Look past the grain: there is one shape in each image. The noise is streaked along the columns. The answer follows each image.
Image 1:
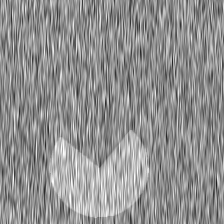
disc with a wedge cut out
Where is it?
bottom middle
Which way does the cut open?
up
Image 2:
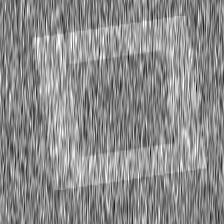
square frame
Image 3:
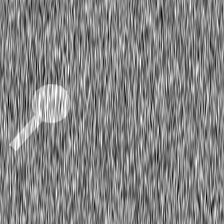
lollipop
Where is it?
middle left
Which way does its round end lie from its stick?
up and right
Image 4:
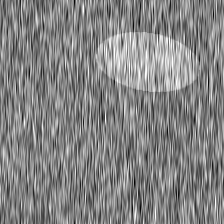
ellipse
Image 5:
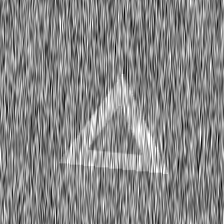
triangle frame
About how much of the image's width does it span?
half
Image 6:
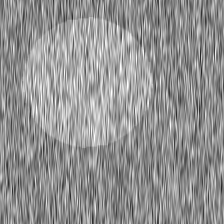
disc
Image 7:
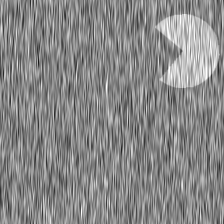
disc with a wedge cut out
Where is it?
top right
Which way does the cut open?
left
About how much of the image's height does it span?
a third
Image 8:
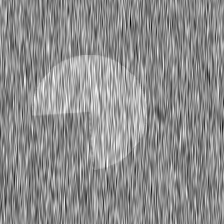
disc with a wedge cut out
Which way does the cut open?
down and left
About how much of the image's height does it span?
half
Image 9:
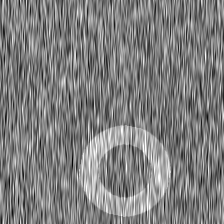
ring
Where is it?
bottom middle
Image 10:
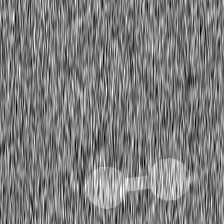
dumbbell
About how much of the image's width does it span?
half
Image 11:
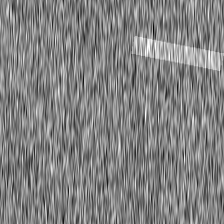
bar
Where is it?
top right
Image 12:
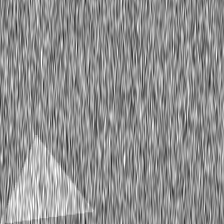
triangle
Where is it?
bottom left
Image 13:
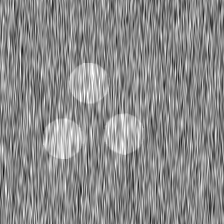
three dots
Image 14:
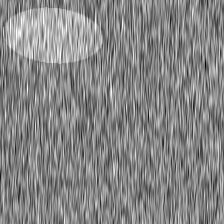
ellipse
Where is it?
top left
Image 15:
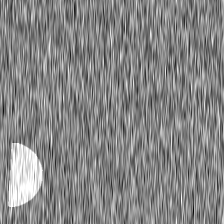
half disc
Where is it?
bottom left
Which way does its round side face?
right
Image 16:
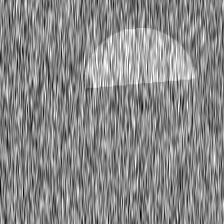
half disc
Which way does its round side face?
up
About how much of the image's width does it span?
half
